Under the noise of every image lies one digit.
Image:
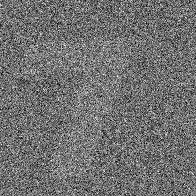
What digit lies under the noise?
7
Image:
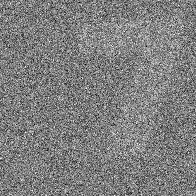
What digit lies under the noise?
7
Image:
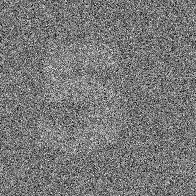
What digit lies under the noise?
5
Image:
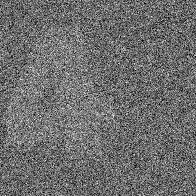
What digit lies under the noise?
4
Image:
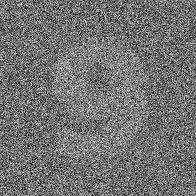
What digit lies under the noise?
9
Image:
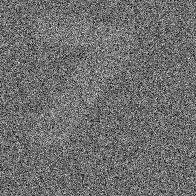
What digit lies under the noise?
7
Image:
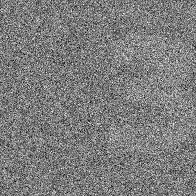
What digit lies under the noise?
3
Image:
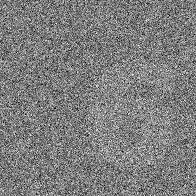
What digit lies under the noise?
6
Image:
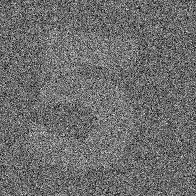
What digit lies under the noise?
5
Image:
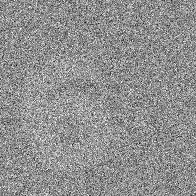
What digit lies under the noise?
6
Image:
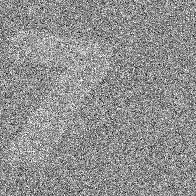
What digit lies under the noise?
7
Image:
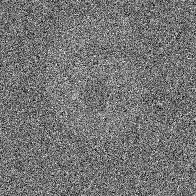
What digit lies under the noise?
6
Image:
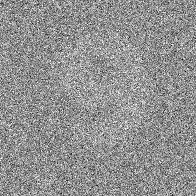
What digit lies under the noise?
9
